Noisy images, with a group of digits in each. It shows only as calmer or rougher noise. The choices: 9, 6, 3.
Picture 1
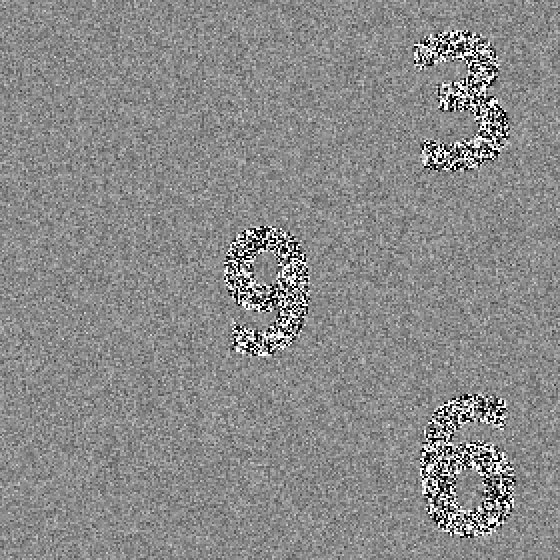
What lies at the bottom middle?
nothing
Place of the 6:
bottom right
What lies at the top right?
3
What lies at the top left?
nothing
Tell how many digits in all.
3
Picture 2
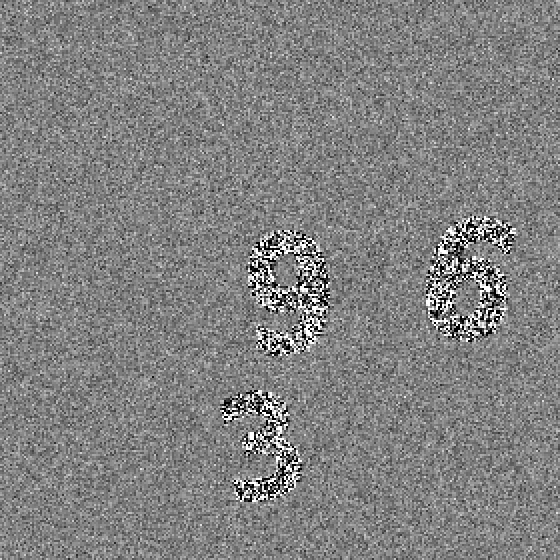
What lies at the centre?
9
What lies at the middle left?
nothing
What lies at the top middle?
nothing
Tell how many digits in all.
3
